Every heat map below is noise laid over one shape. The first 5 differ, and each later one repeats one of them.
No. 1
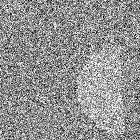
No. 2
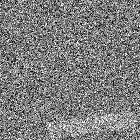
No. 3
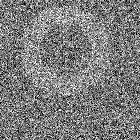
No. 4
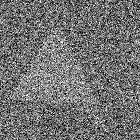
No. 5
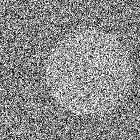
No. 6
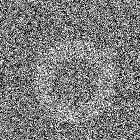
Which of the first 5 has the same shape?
3
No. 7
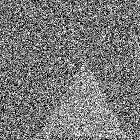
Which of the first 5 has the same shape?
4
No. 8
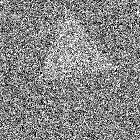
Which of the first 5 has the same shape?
4
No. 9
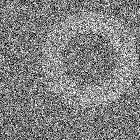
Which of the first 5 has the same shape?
3
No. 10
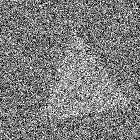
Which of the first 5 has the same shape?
4
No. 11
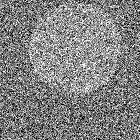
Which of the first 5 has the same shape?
5
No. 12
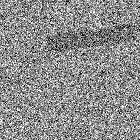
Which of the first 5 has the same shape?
2
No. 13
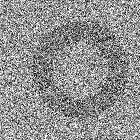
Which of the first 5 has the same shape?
3
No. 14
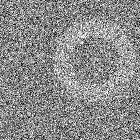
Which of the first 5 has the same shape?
3
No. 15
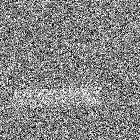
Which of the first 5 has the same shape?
2
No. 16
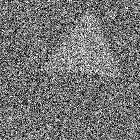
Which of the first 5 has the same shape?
4
